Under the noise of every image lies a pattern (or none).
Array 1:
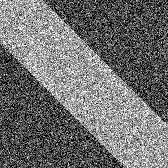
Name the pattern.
a diagonal band
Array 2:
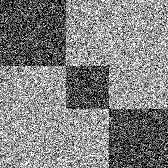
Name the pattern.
blocks along the diagonal
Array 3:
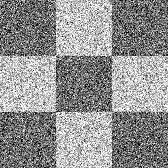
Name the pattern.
a checkerboard
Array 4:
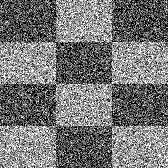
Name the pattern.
a checkerboard
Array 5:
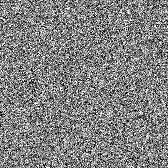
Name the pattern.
only noise
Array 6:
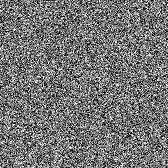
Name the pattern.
only noise
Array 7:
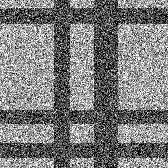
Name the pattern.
bands of rows crossing bands of columns
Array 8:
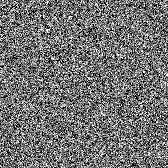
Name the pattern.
only noise
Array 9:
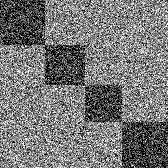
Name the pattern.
blocks along the diagonal
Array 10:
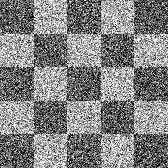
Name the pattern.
a checkerboard
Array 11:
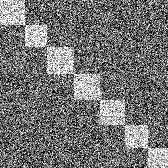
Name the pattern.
blocks along the diagonal
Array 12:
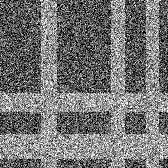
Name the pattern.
bands of rows crossing bands of columns
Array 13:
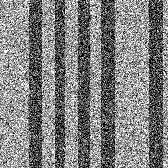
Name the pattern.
bands of columns
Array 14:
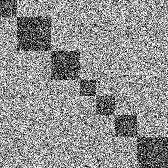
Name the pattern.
blocks along the diagonal
